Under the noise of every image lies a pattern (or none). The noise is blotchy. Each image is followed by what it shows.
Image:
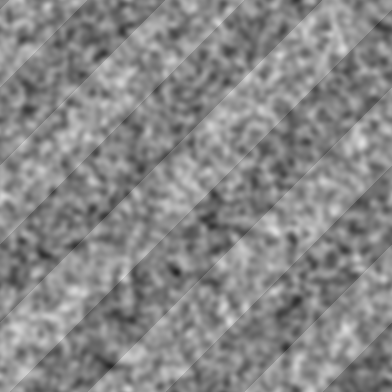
diagonal stripes
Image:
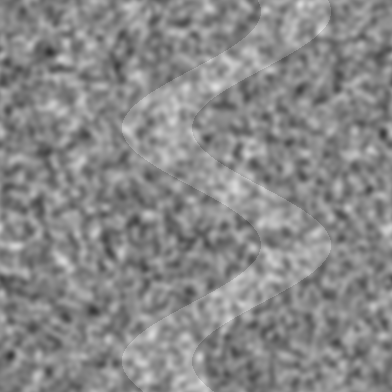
a wavy band
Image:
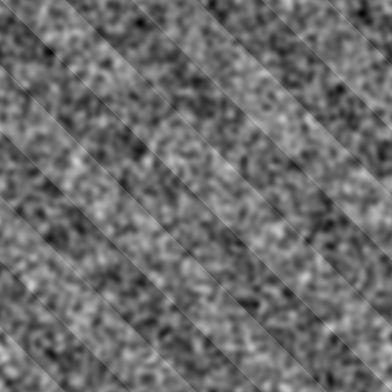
diagonal stripes
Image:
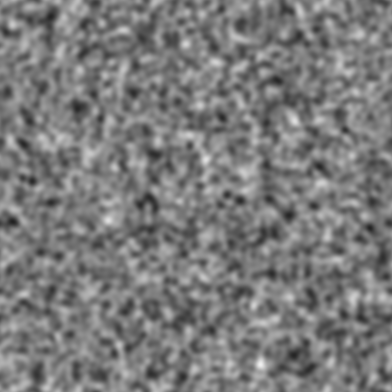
only noise
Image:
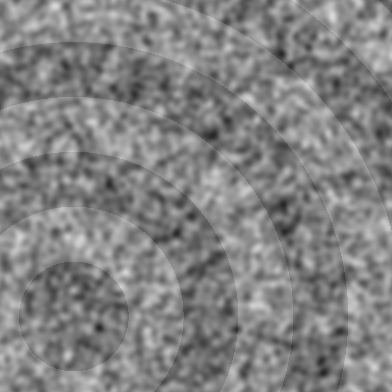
rings round one point
